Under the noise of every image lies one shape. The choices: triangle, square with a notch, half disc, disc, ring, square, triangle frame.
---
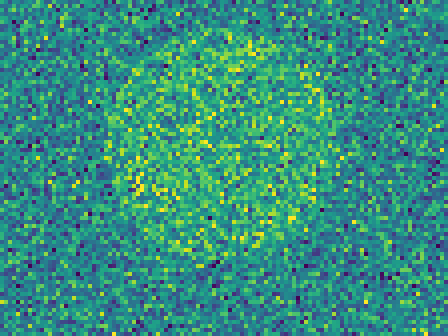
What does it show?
light disc
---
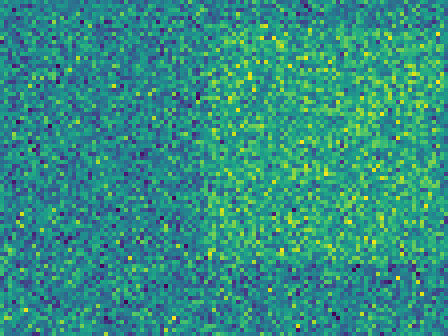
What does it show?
light square
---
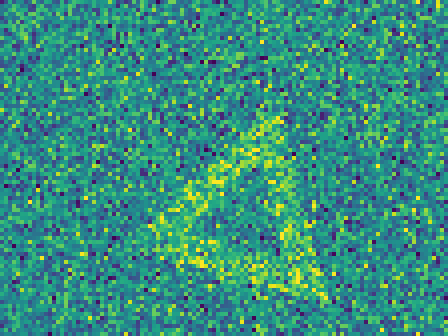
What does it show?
light triangle frame
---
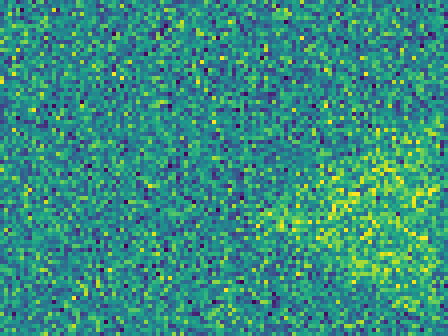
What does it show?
light triangle
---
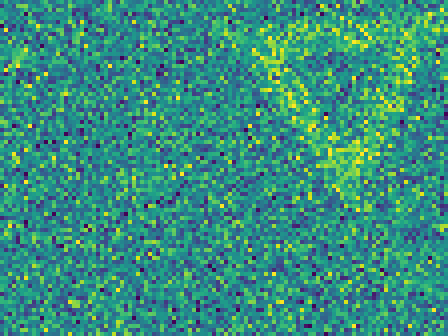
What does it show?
light triangle frame
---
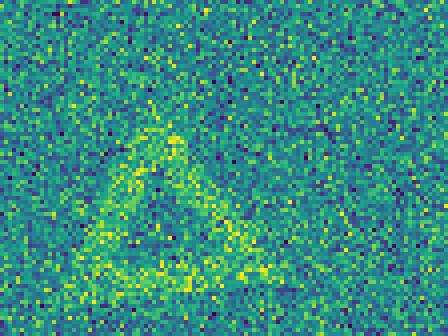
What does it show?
light triangle frame
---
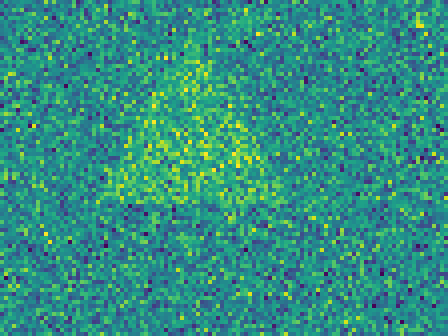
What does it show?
light triangle
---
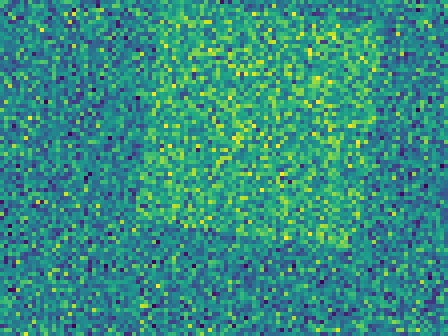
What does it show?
light square
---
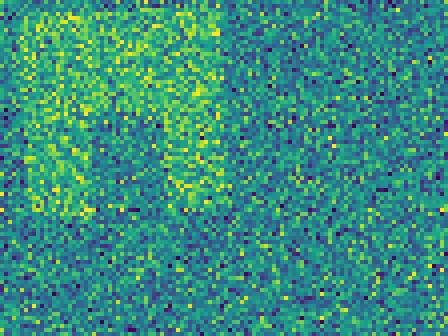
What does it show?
light square with a notch
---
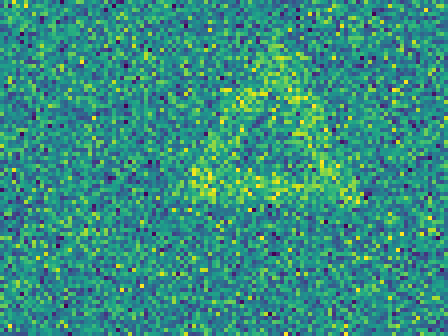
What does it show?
light triangle frame
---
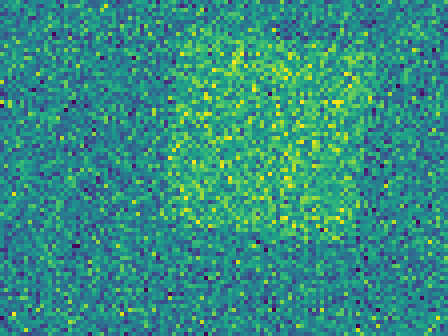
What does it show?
light square
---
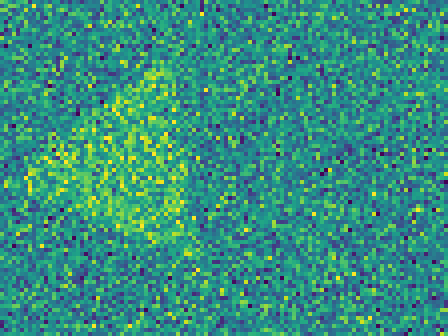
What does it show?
light triangle
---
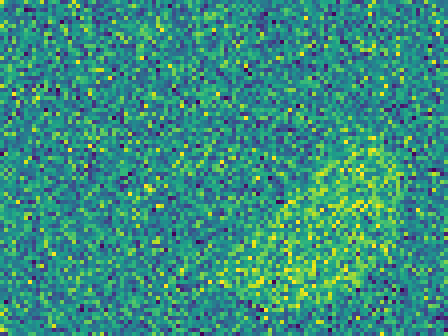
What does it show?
light half disc
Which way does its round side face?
down and right
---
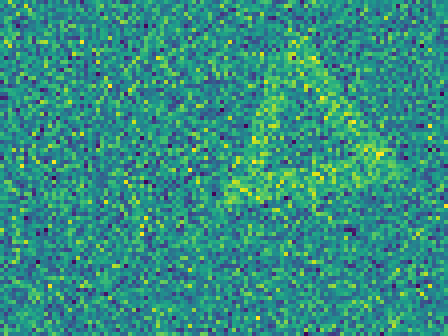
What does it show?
light triangle frame
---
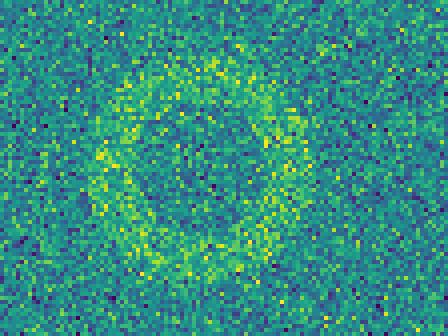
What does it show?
light ring
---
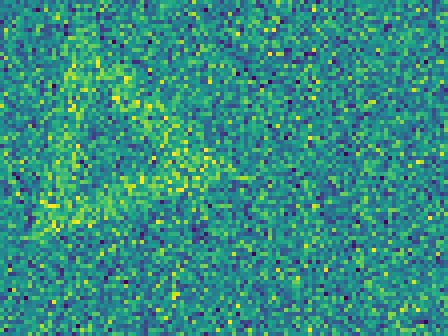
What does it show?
light triangle frame
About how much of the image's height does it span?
two thirds
